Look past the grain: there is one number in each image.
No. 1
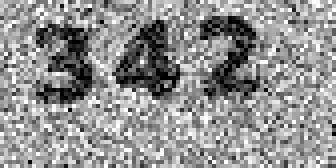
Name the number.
342
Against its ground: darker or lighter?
darker
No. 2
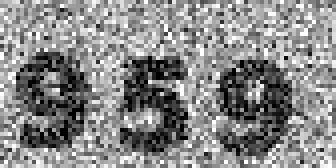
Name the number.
959
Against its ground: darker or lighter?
darker
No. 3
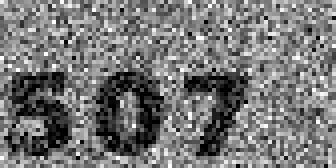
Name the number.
507
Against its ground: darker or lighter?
darker
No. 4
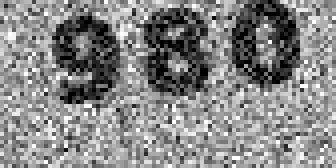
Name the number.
980
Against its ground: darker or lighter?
darker
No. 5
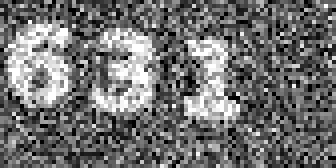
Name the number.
631
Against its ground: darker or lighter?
lighter
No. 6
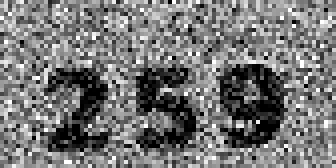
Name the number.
259
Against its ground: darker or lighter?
darker
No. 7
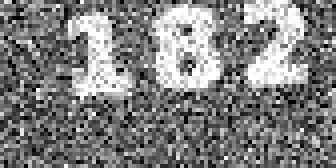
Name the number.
182
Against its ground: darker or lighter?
lighter
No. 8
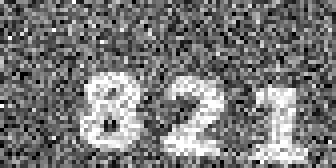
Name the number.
821
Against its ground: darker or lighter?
lighter
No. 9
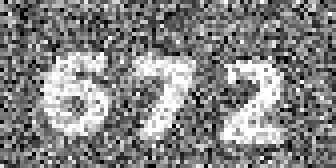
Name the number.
672
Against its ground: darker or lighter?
lighter
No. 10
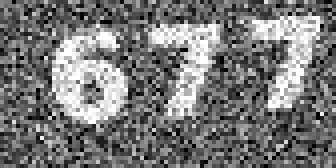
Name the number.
677
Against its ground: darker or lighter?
lighter
